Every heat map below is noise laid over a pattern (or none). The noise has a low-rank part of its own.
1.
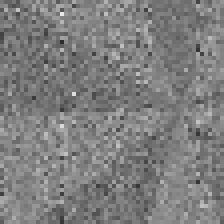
spokes from one point
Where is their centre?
middle right
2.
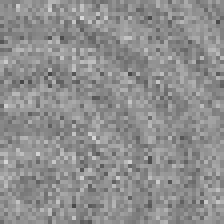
rings round one point
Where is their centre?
bottom left
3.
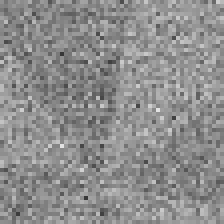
spokes from one point
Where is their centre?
bottom middle
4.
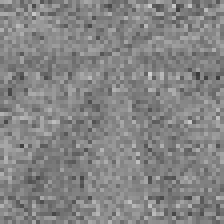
spokes from one point
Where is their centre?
top middle
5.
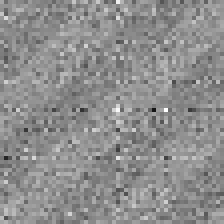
diagonal stripes
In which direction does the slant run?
bottom left to top right
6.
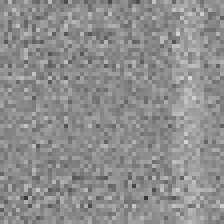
one vertical stripe
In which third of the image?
right
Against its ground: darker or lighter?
lighter
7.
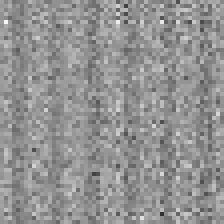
vertical stripes
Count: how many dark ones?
6
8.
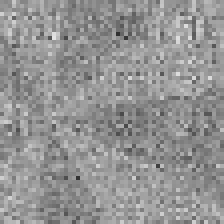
spokes from one point
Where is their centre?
middle left
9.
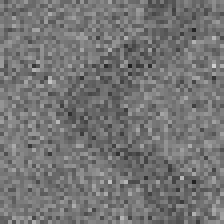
a wavy band
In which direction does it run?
top to bottom
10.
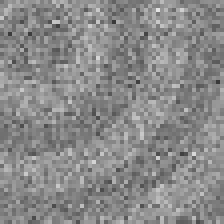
rings round one point
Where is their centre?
top left
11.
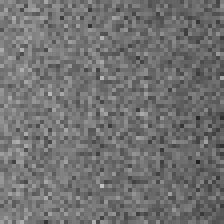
a smooth slope
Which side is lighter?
left
